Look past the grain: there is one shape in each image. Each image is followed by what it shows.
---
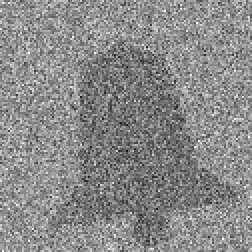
bell
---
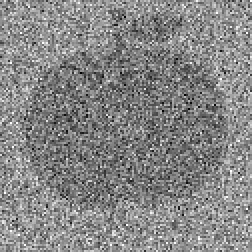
apple
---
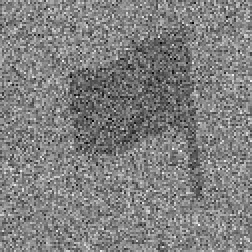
flag
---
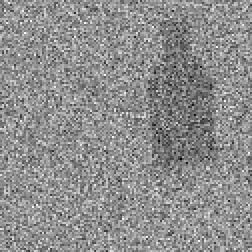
bottle
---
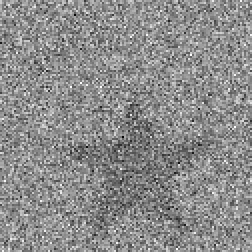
star
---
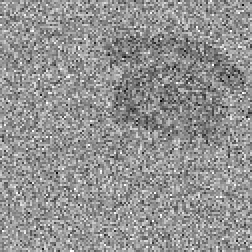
telephone
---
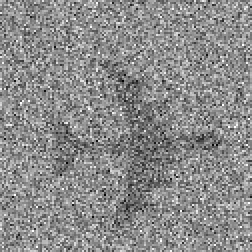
airplane
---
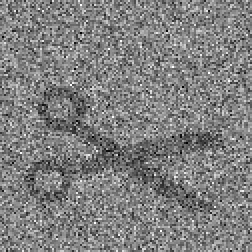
pair of scissors
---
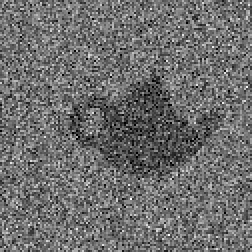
teapot
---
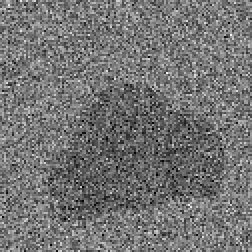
cloud
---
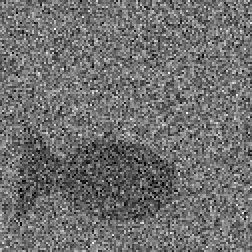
fish
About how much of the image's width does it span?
two thirds
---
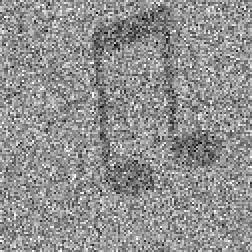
pair of musical notes
